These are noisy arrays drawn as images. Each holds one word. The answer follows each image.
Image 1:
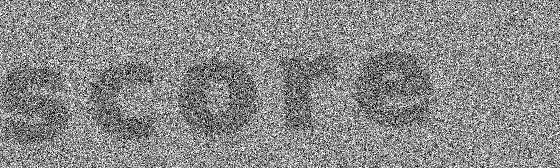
score
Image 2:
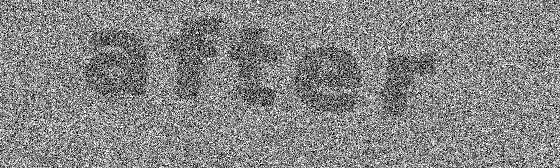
after
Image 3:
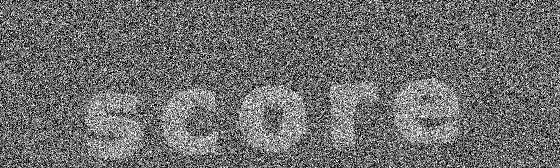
score
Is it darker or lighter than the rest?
lighter
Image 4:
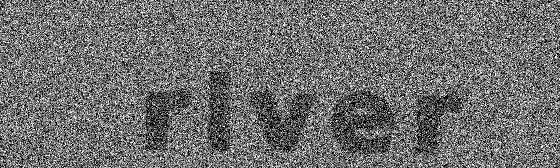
river
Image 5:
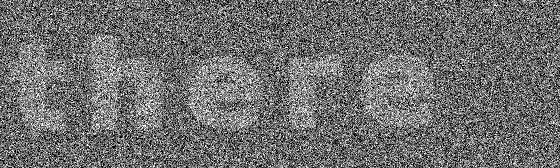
there
